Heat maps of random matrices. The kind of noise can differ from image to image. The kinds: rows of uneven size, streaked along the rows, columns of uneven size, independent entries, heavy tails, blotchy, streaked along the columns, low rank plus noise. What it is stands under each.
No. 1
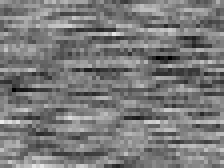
streaked along the rows
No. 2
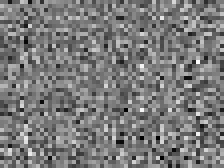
low rank plus noise
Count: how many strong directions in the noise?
three or four
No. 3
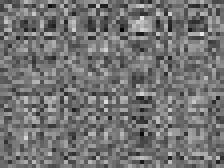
low rank plus noise
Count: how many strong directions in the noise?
one
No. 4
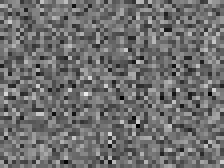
low rank plus noise
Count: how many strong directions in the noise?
five to eight
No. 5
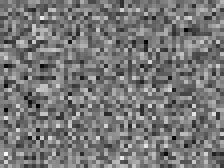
low rank plus noise
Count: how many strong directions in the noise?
five to eight
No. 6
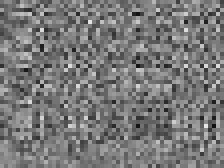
low rank plus noise
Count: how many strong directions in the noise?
one
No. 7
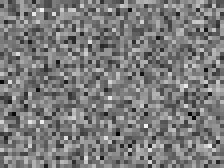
independent entries
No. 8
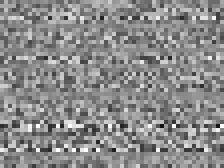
rows of uneven size
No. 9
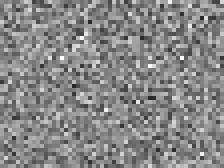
independent entries
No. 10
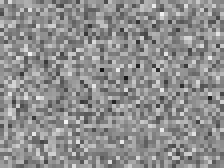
independent entries
